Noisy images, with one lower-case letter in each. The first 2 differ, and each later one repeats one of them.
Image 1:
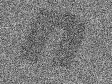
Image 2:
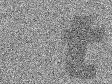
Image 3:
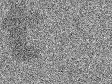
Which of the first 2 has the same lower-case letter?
2
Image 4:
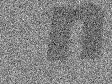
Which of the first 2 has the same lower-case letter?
1
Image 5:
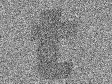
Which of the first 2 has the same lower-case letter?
2
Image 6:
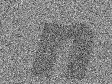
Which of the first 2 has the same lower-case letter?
1
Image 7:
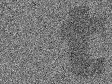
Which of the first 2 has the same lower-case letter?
2
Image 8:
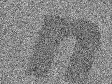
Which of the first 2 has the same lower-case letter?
1
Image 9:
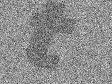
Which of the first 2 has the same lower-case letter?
2
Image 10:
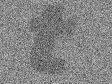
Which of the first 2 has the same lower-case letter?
2
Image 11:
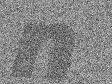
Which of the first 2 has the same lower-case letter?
1
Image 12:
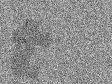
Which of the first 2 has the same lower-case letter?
2
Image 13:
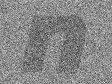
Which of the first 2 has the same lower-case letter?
1
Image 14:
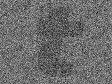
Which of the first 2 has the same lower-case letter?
2
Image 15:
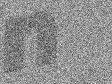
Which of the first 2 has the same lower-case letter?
1
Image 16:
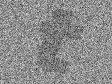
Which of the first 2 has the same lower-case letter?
2
